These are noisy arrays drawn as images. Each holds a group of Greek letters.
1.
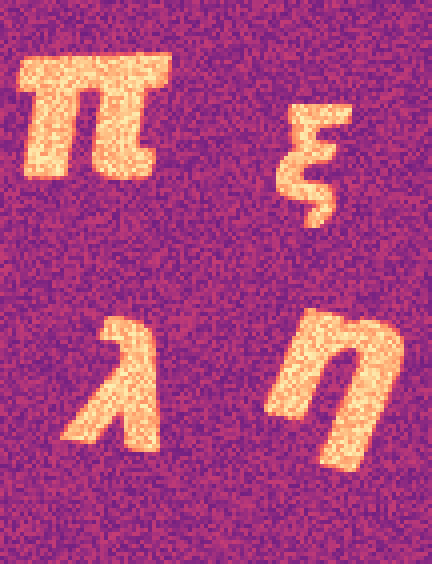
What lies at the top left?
pi
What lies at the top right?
xi
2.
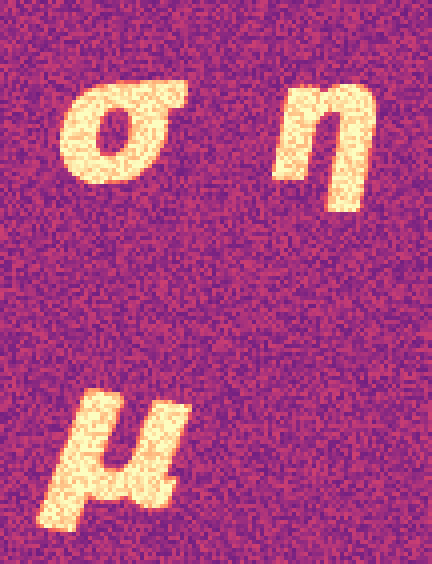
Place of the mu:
bottom left
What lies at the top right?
eta
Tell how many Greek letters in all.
3
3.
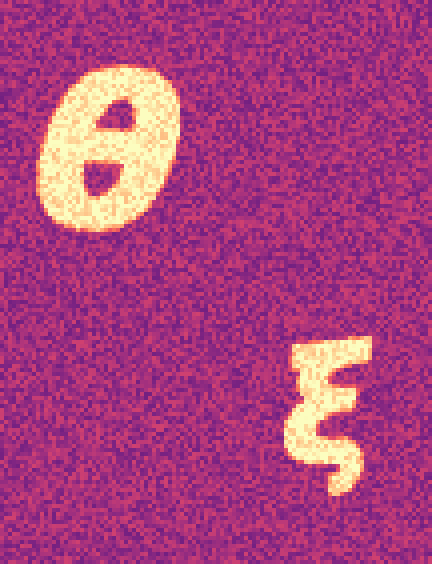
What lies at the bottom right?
xi
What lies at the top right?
nothing
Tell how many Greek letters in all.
2
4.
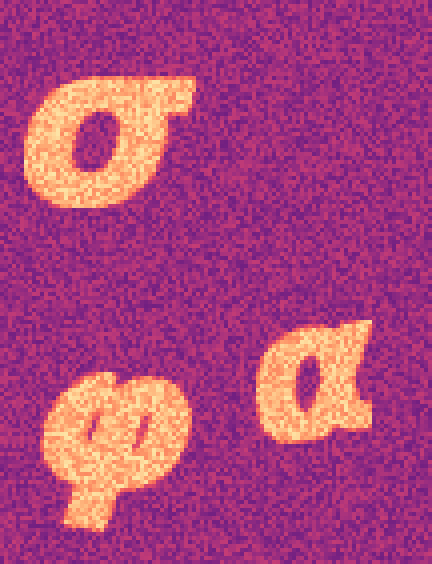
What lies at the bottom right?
alpha
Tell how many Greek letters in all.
3
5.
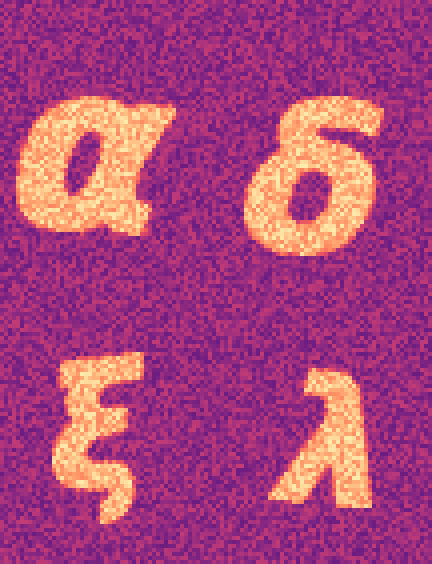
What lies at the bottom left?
xi
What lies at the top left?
alpha
